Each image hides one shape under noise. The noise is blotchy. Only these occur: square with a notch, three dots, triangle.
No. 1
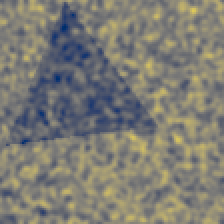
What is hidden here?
dark triangle
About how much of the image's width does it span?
two thirds
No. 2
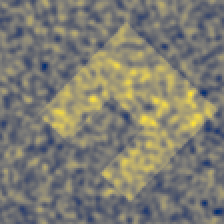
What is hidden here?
light square with a notch
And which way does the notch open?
down and left
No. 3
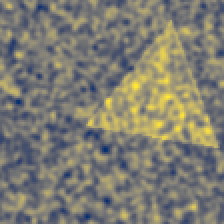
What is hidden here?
light triangle
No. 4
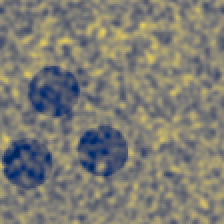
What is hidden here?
dark three dots
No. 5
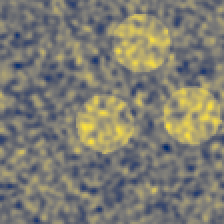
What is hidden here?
light three dots
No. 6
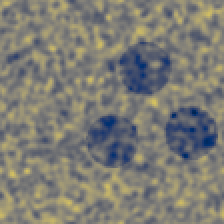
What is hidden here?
dark three dots
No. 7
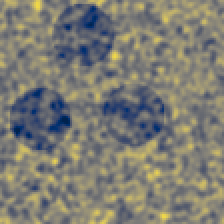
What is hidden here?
dark three dots
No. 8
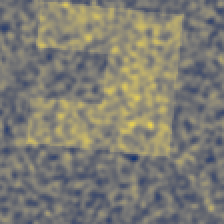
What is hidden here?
light square with a notch
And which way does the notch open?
left
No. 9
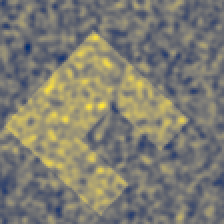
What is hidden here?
light square with a notch
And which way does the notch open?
down and right
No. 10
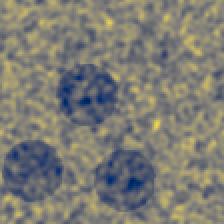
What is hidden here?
dark three dots
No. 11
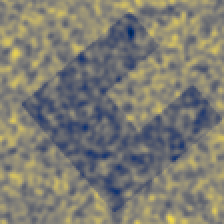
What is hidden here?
dark square with a notch
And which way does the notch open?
up and right
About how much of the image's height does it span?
nearly all
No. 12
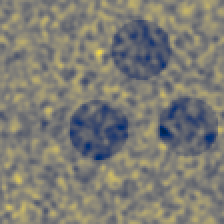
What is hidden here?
dark three dots
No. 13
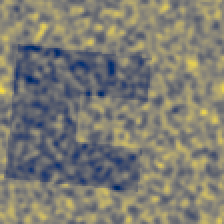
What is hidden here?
dark square with a notch
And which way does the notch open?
right
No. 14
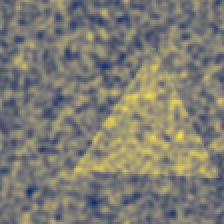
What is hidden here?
light triangle
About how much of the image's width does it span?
two thirds
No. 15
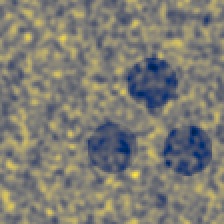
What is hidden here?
dark three dots
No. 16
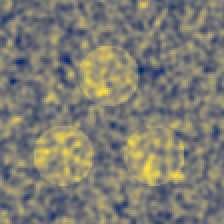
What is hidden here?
light three dots
